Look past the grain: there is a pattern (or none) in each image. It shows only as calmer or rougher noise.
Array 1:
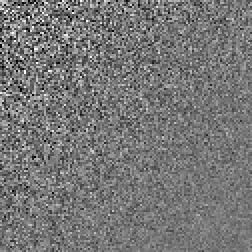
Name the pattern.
a smooth slope
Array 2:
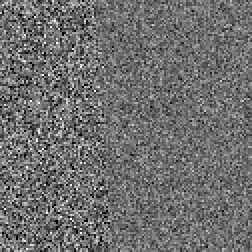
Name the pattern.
a sharp edge
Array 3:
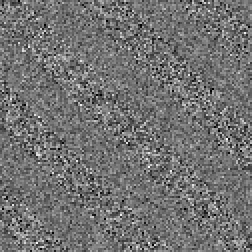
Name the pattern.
diagonal stripes
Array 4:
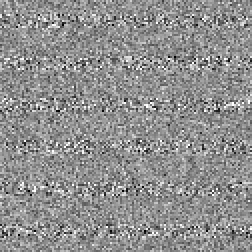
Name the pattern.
horizontal stripes
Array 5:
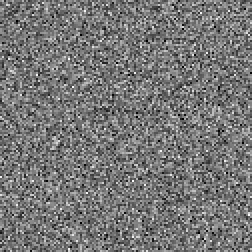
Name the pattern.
only noise
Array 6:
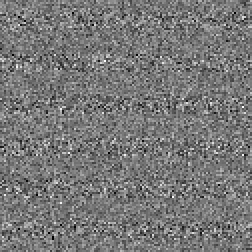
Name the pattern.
horizontal stripes
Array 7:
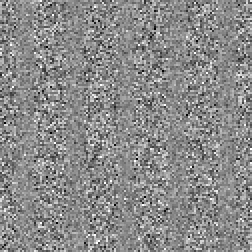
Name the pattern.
vertical stripes
